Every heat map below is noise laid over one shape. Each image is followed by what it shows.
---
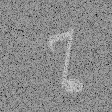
musical note
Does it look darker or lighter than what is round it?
lighter
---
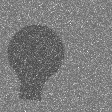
light bulb
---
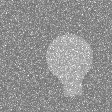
light bulb
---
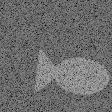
fish
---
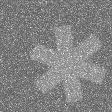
asterisk
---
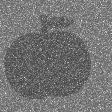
apple
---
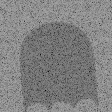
ghost
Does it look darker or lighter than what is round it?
darker
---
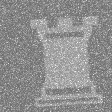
chess rook
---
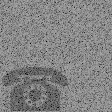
telephone
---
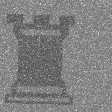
chess rook
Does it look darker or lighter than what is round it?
darker
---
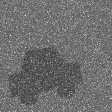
car
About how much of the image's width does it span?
two thirds
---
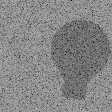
light bulb
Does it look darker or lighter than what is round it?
darker
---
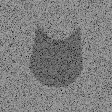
cat's head
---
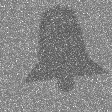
bell
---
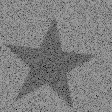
star
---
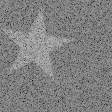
star
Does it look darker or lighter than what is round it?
lighter
